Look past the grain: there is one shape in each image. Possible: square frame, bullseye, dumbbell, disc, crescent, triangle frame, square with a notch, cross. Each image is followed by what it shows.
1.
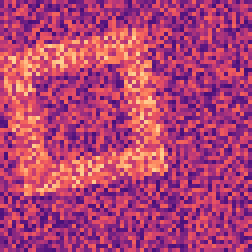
light square frame
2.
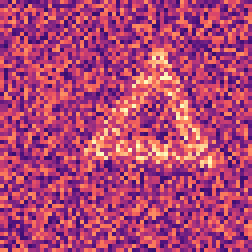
light triangle frame
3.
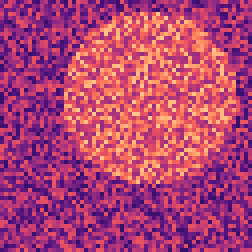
light disc
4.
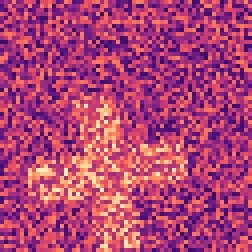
light cross
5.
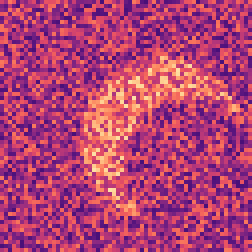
light crescent
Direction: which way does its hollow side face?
down and right
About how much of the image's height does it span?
two thirds
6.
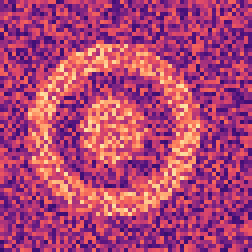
light bullseye
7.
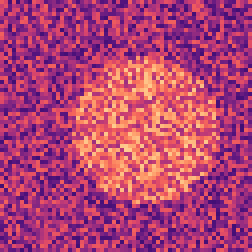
light disc
